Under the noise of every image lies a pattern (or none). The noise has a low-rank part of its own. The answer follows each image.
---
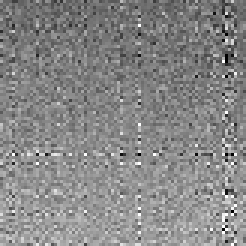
a smooth slope
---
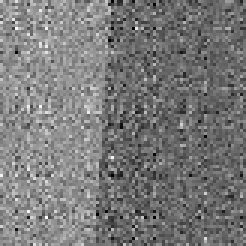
a sharp edge
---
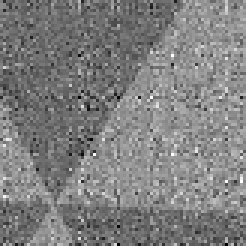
spokes from one point
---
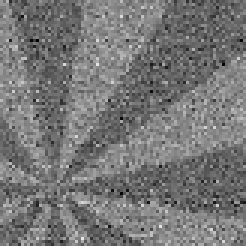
spokes from one point
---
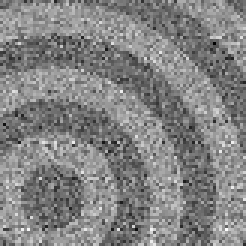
rings round one point
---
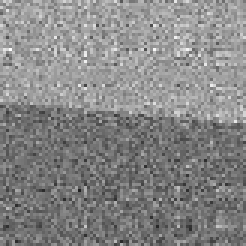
a sharp edge
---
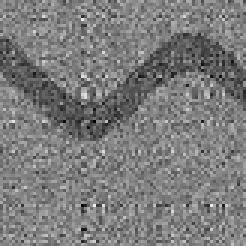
a wavy band
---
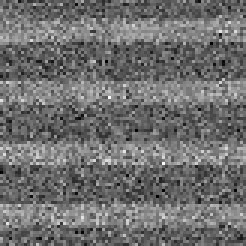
horizontal stripes
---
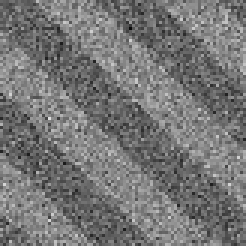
diagonal stripes
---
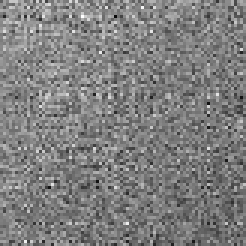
a smooth slope
